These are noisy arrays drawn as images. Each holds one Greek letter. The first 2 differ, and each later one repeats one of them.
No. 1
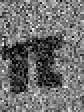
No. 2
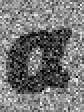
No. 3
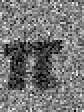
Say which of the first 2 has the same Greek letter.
1
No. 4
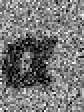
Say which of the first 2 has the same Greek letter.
2
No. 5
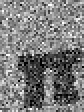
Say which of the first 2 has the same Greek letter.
1
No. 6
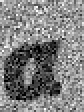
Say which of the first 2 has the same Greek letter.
2
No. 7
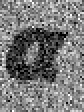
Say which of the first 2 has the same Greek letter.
2
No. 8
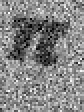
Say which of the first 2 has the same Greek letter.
1
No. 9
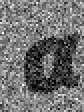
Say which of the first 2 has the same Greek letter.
2
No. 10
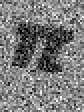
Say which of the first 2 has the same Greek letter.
1
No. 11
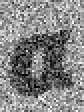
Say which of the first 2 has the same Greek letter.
2
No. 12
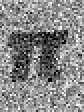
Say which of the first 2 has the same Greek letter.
1
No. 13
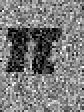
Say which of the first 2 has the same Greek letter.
1
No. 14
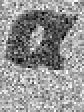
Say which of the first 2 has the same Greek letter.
2
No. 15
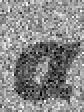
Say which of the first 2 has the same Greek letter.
2
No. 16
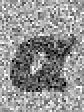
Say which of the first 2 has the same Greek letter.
2
